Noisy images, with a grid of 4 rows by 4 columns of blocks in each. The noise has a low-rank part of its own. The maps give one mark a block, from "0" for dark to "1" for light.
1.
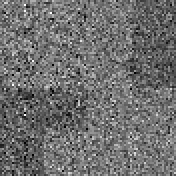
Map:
1 1 1 0
1 1 1 0
0 0 1 1
0 1 1 1
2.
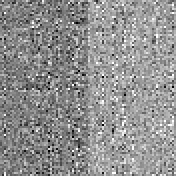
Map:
0 0 1 1
0 0 1 1
0 0 1 1
0 0 1 1
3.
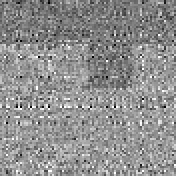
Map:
0 0 0 0
1 1 0 1
1 1 1 1
1 1 1 1
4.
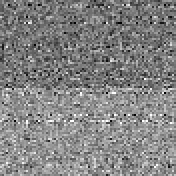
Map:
0 0 0 0
0 0 0 0
1 1 1 1
1 1 1 1
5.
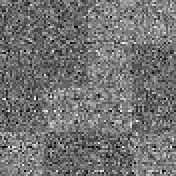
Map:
0 0 1 1
0 0 1 0
0 1 1 0
1 0 0 1
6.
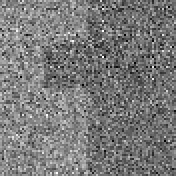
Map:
1 1 0 0
1 0 0 0
1 1 0 0
1 1 0 0
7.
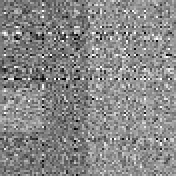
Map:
0 0 1 1
0 0 1 1
1 0 1 1
0 0 1 1
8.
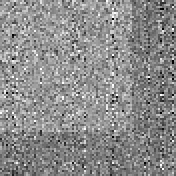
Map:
1 1 1 0
1 1 1 0
1 1 1 0
0 0 0 0
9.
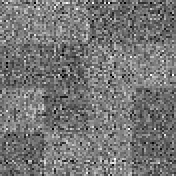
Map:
1 1 0 0
0 0 1 1
1 0 1 0
0 1 1 0
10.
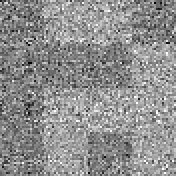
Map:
0 1 1 0
0 0 0 1
0 1 1 1
0 1 0 1
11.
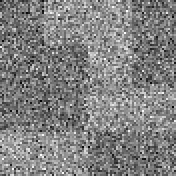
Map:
0 1 1 0
0 0 1 0
0 0 1 1
1 1 0 0
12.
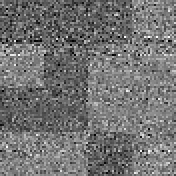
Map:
0 0 0 1
1 0 1 1
0 0 1 1
1 1 0 1
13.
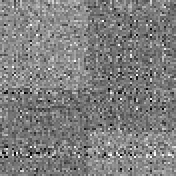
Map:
1 1 0 0
1 1 0 0
0 0 0 0
0 0 1 1
